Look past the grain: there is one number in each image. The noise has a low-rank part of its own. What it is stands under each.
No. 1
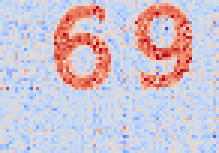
69
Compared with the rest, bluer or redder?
redder
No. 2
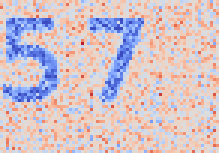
57
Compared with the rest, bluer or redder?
bluer
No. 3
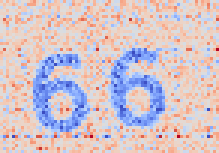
66
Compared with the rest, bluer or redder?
bluer
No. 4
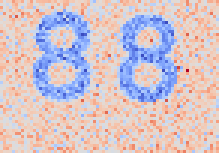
88
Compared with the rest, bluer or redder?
bluer
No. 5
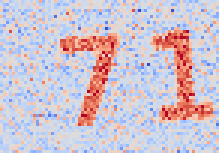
71
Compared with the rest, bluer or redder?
redder
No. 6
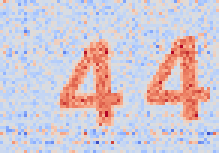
44
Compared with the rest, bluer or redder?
redder
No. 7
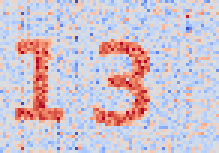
13
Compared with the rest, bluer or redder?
redder
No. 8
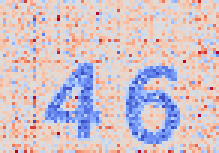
46
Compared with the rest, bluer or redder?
bluer
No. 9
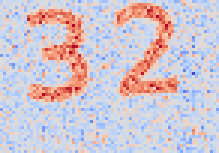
32
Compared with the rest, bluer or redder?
redder
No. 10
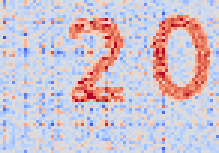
20
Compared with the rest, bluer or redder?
redder
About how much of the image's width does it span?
two thirds
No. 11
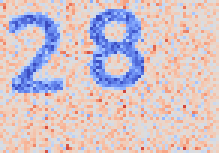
28
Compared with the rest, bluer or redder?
bluer
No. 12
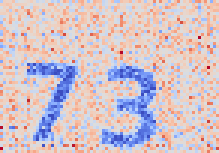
73
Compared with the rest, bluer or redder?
bluer
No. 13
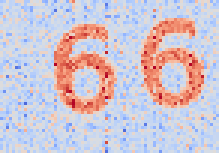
66
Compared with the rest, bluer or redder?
redder
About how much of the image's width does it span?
two thirds
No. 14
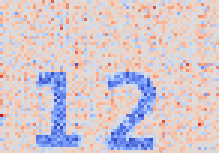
12
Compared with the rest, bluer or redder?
bluer
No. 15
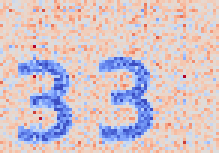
33
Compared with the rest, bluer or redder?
bluer
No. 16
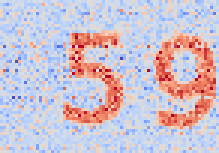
59
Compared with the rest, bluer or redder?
redder
